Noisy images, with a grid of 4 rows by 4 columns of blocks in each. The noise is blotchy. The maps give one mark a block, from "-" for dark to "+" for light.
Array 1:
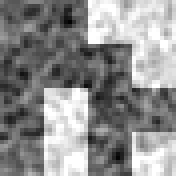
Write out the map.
- - + +
- - - +
- + - -
- + - +
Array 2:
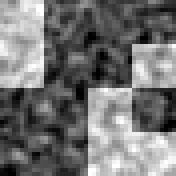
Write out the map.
+ - - -
+ - - +
- - + -
- - + +
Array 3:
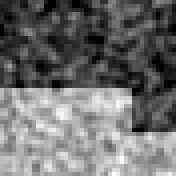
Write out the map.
- - - -
- - - -
+ + + -
+ + + +
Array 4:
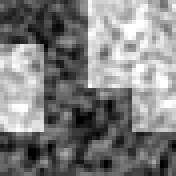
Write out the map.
- - + +
+ - + +
+ - - +
- - - -
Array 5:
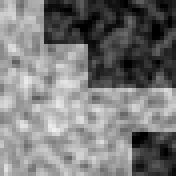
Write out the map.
+ - - -
+ + - -
+ + + +
+ + + -
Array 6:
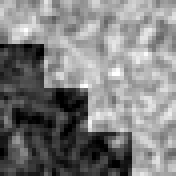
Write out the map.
+ + + +
- + + +
- - + +
- - - +
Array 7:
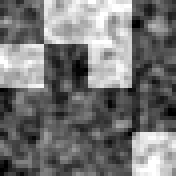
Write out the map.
- + + -
+ - + -
- - - -
- - - +
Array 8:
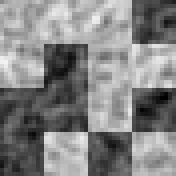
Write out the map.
+ + + -
+ - + +
- - + -
- + - +
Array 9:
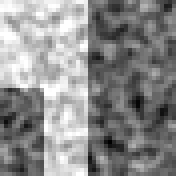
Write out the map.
+ + - -
+ + - -
- + - -
- + - -
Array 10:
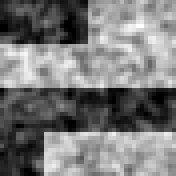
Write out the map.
- - + +
+ + + +
- - - -
- + + +
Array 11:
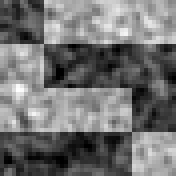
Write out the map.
- + + +
+ - - -
+ + + -
- - - +
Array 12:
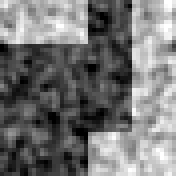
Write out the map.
+ + - +
- - - +
- - - +
- - + +
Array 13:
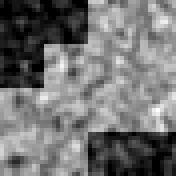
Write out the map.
- - + +
- + + +
+ + + +
+ + - -
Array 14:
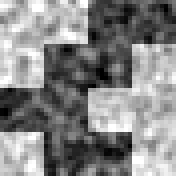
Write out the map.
+ + - -
+ - - +
- - + +
+ - - +
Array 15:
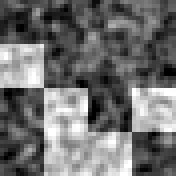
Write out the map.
- - - -
+ - - -
- + - +
- + + -
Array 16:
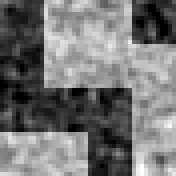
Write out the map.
- + + -
- + + +
- - - +
+ + - +
